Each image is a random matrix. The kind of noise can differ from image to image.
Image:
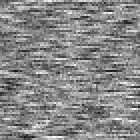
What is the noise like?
streaked along the rows
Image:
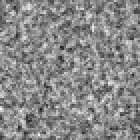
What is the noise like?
blotchy
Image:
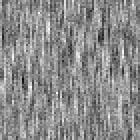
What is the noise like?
streaked along the columns
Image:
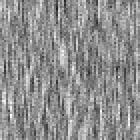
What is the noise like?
streaked along the columns
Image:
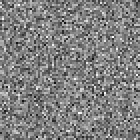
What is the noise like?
independent entries
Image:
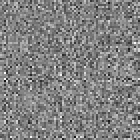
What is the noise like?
low rank plus noise
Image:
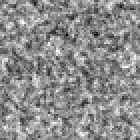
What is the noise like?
blotchy
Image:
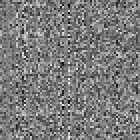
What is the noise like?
columns of uneven size
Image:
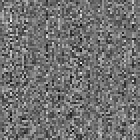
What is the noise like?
columns of uneven size
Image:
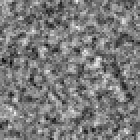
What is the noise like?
blotchy
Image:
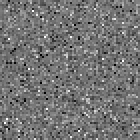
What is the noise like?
heavy tails
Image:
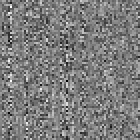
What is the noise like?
columns of uneven size
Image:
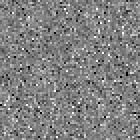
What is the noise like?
heavy tails
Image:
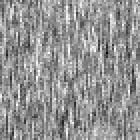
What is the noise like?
streaked along the columns
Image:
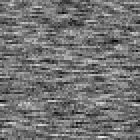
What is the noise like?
streaked along the rows
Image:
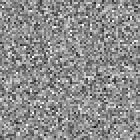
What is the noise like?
independent entries
